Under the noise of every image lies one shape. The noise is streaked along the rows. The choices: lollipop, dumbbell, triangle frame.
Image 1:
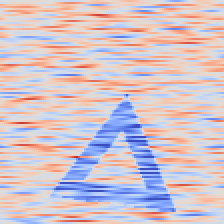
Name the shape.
triangle frame
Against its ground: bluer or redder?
bluer
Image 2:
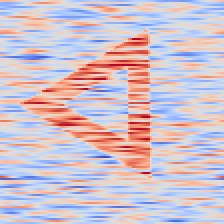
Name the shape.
triangle frame
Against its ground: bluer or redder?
redder
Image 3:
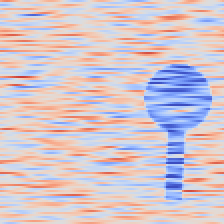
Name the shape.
lollipop
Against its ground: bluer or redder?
bluer
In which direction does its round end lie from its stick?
up
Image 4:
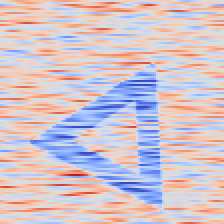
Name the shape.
triangle frame
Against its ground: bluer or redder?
bluer
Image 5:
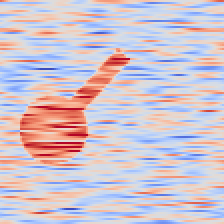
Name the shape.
lollipop
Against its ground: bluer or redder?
redder
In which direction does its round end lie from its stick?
down and left
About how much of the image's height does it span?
half
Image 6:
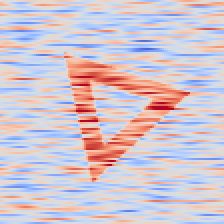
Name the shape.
triangle frame
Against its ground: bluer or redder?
redder
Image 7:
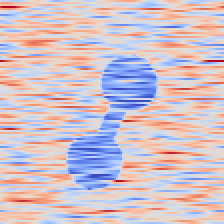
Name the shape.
dumbbell
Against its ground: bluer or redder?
bluer
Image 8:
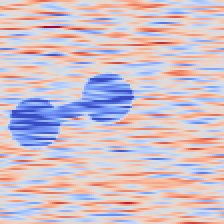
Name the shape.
dumbbell
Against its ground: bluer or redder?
bluer
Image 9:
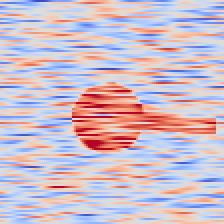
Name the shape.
lollipop
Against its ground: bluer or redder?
redder
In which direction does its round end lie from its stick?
left
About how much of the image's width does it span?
two thirds
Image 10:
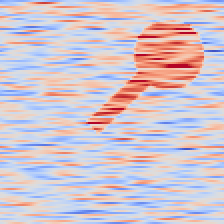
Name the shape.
lollipop
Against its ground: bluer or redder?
redder
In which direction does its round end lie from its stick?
up and right
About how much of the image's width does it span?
half
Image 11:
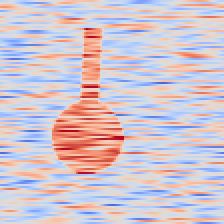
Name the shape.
lollipop
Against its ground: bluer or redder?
redder
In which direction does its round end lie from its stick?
down
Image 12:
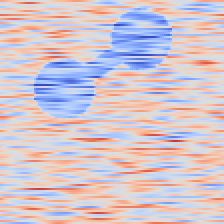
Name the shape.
dumbbell
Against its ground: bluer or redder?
bluer
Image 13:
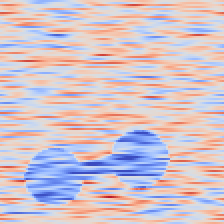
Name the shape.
dumbbell
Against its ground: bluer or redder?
bluer
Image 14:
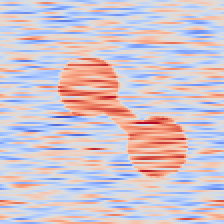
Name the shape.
dumbbell
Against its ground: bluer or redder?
redder
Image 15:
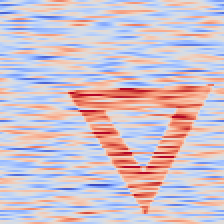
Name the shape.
triangle frame
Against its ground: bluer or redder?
redder
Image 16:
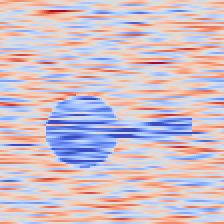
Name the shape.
lollipop
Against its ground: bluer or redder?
bluer
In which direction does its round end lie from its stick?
left
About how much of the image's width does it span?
two thirds
